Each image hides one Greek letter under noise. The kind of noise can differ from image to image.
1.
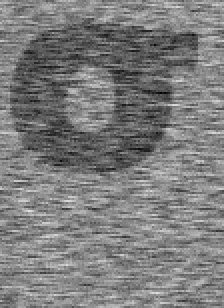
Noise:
streaked along the rows
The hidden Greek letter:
sigma
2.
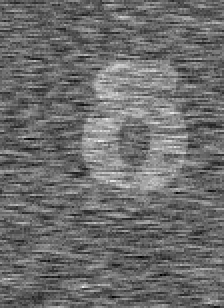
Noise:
streaked along the rows
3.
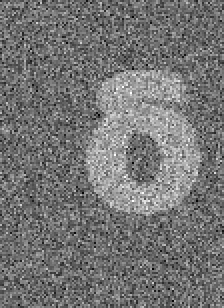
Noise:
independent entries
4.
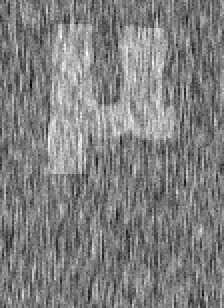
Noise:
streaked along the columns
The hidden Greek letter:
mu
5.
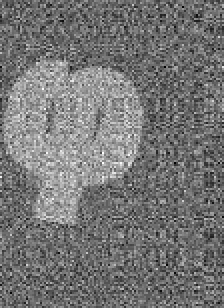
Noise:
low rank plus noise
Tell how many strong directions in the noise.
one
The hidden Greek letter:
phi
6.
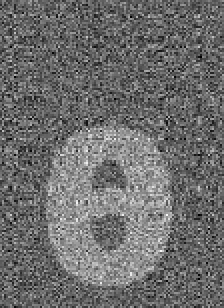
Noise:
low rank plus noise
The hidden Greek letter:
theta
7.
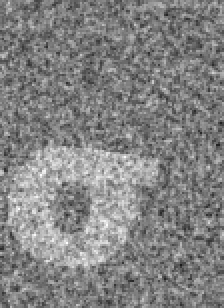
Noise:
blotchy
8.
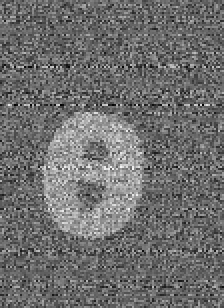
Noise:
rows of uneven size
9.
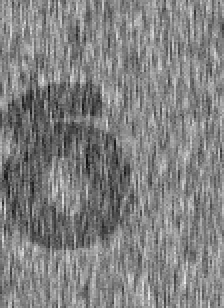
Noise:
streaked along the columns
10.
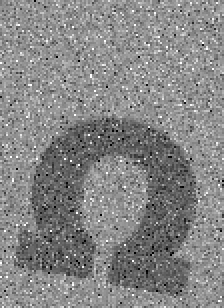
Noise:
heavy tails
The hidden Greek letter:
omega
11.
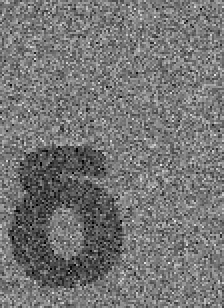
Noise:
independent entries
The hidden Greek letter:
delta
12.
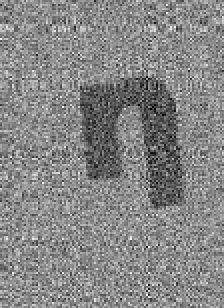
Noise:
low rank plus noise
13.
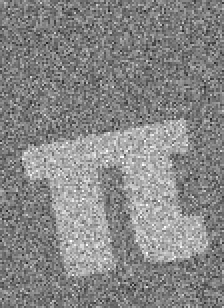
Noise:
independent entries
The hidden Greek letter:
pi
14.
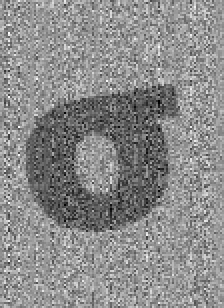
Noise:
columns of uneven size
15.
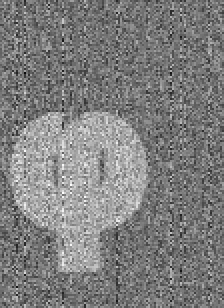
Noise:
columns of uneven size
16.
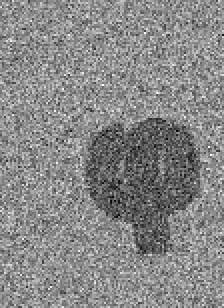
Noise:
independent entries
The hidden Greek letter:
phi
